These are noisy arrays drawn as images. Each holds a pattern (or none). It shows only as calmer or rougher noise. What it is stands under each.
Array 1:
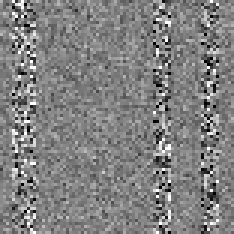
bands of columns
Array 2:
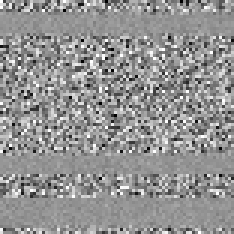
bands of rows
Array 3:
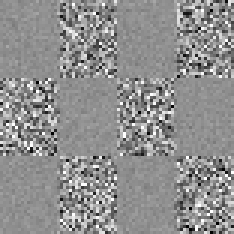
a checkerboard
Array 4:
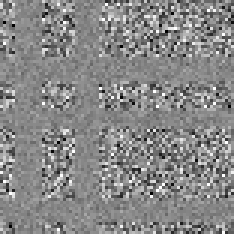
bands of rows crossing bands of columns
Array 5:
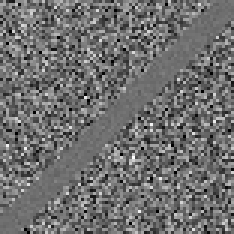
a diagonal band
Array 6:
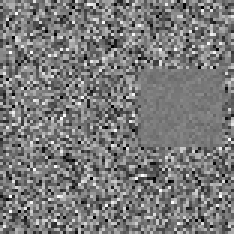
one block
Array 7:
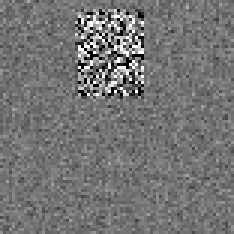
one block
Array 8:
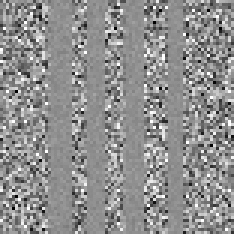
bands of columns
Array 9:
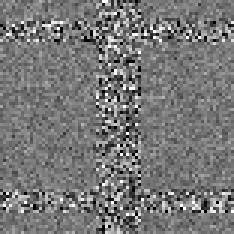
bands of rows crossing bands of columns
